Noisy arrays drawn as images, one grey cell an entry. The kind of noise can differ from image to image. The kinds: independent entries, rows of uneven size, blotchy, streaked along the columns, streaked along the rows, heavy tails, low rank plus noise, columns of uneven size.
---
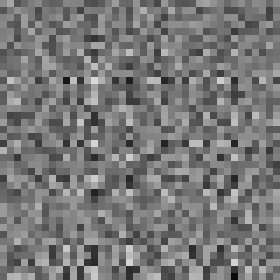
low rank plus noise
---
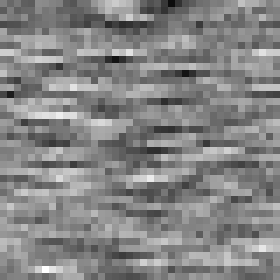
streaked along the rows
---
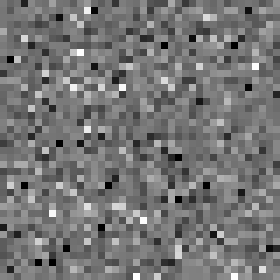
heavy tails
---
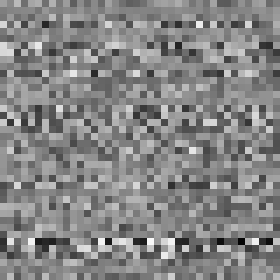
rows of uneven size
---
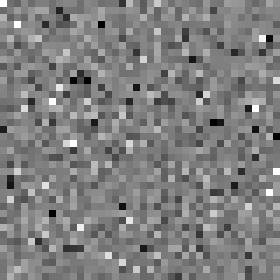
heavy tails
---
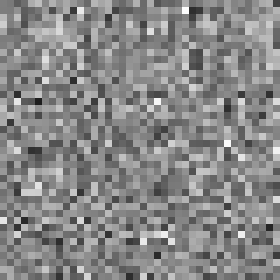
low rank plus noise
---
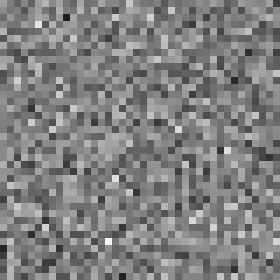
independent entries
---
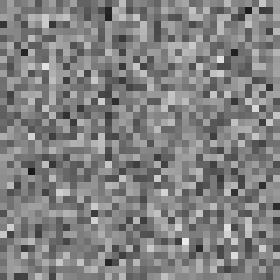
independent entries
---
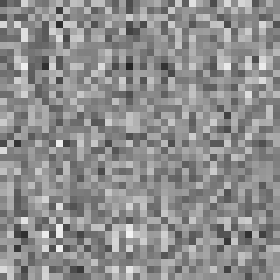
low rank plus noise
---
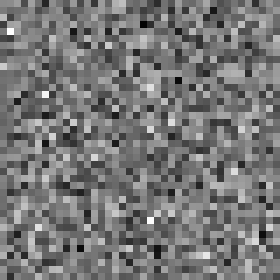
independent entries
